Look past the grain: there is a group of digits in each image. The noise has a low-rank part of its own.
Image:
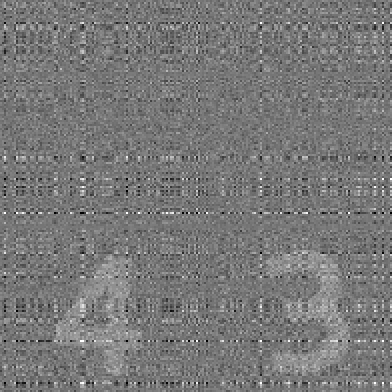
bottom left: light 4; bottom right: light 3
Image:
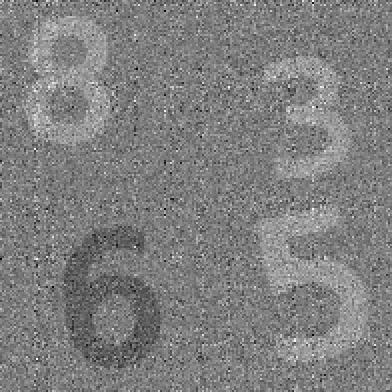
top left: light 8; top right: light 3; bottom left: dark 6; bottom right: light 5
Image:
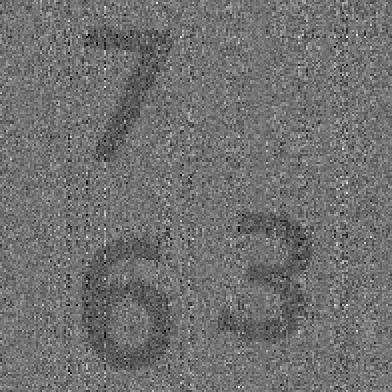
top left: dark 7; bottom left: dark 6; bottom right: dark 3
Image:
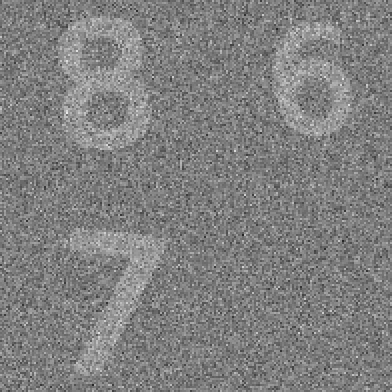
top left: light 8; top right: light 6; bottom left: light 7
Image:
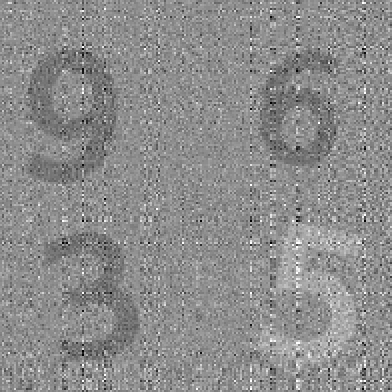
top left: dark 9; top right: dark 6; bottom left: dark 3; bottom right: light 5
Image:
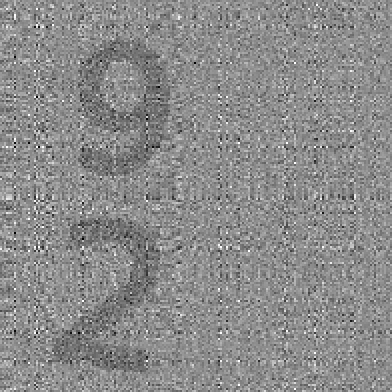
top left: dark 9; bottom left: dark 2
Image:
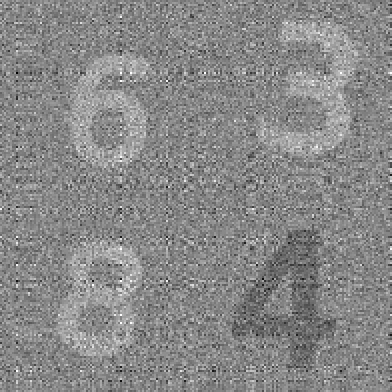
top left: light 6; top right: light 3; bottom left: light 8; bottom right: dark 4
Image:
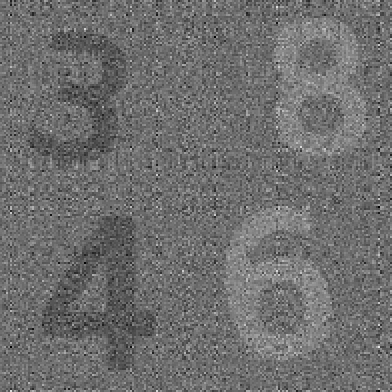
top left: dark 3; top right: light 8; bottom left: dark 4; bottom right: light 6
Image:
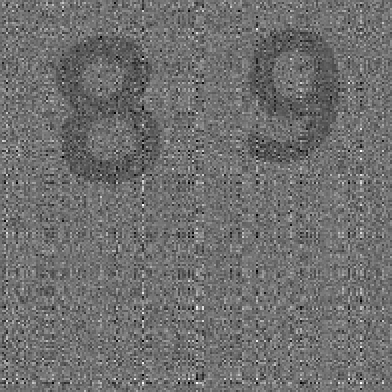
top left: dark 8; top right: dark 9
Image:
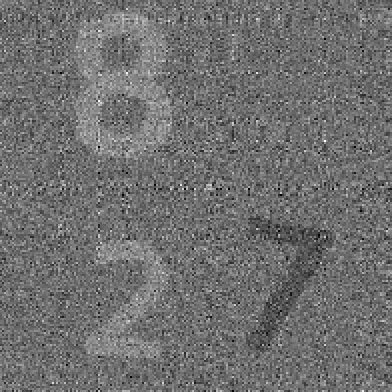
top left: light 8; bottom left: light 2; bottom right: dark 7
